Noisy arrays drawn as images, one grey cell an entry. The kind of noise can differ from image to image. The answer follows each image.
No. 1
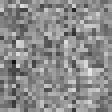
low rank plus noise
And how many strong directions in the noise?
three or four
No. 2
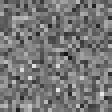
independent entries
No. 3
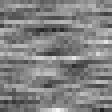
streaked along the rows
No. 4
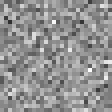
independent entries
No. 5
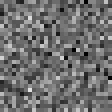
independent entries
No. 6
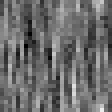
streaked along the columns
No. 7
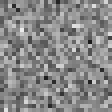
independent entries
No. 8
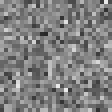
independent entries
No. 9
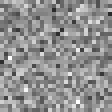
independent entries
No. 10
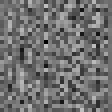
columns of uneven size
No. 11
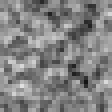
blotchy
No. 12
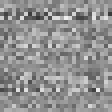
rows of uneven size
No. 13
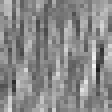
streaked along the columns
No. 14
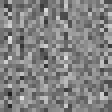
columns of uneven size
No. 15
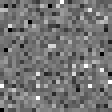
heavy tails
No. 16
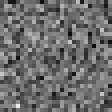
low rank plus noise
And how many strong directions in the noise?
five to eight
